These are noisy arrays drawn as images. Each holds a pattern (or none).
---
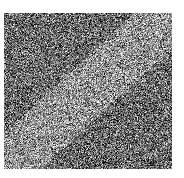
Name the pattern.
a diagonal band
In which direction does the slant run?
bottom left to top right
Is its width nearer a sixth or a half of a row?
a half
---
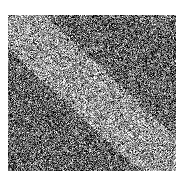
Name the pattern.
a diagonal band
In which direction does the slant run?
top left to bottom right
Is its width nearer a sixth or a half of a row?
a half
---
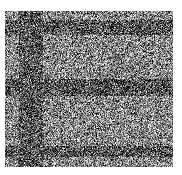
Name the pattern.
bands of rows crossing bands of columns
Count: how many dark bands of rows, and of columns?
3 and 1
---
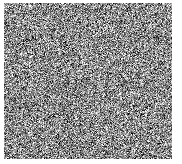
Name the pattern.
only noise
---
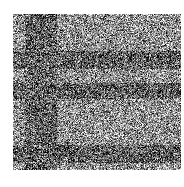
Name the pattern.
bands of rows crossing bands of columns
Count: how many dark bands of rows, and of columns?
3 and 1
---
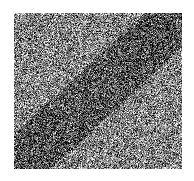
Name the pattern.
a diagonal band
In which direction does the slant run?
bottom left to top right
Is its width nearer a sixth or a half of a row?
a half
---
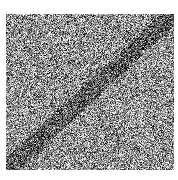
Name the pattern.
a diagonal band
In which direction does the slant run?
bottom left to top right
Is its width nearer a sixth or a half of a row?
a sixth
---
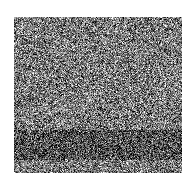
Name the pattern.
one band of rows
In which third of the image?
bottom
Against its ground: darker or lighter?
darker
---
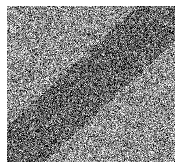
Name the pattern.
a diagonal band
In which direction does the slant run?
bottom left to top right
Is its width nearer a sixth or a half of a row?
a half
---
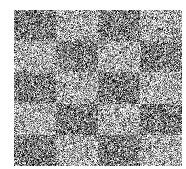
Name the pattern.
a checkerboard
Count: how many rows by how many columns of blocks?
5 by 4
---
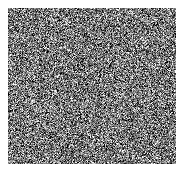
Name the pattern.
only noise
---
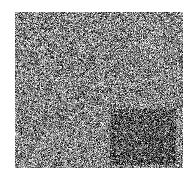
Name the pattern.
one block
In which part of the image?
bottom right
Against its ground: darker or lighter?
darker
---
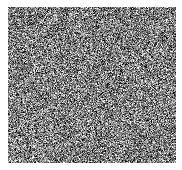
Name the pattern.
only noise
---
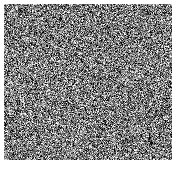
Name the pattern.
only noise
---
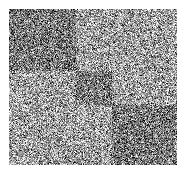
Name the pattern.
blocks along the diagonal
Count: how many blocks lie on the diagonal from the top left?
3
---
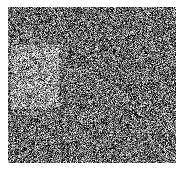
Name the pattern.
one block
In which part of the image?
middle left
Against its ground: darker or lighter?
lighter
